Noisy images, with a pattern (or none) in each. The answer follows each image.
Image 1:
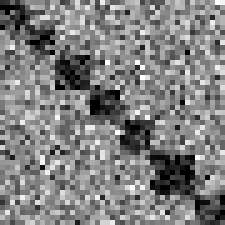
blocks along the diagonal
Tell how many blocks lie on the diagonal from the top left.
7
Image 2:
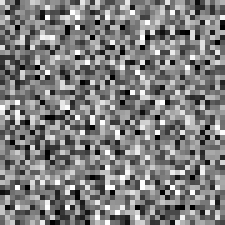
only noise
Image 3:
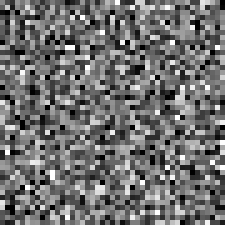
only noise
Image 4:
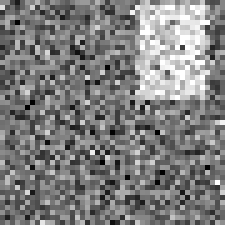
one block
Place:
top right
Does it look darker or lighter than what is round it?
lighter
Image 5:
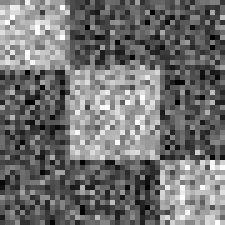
blocks along the diagonal
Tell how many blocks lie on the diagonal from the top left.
3
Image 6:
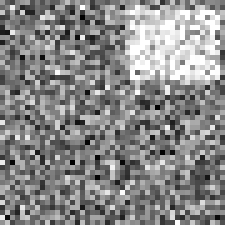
one block
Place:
top right
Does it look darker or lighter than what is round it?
lighter
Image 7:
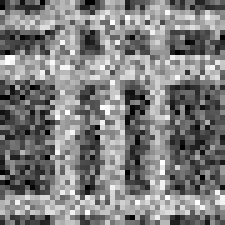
bands of rows crossing bands of columns
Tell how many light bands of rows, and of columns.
3 and 3
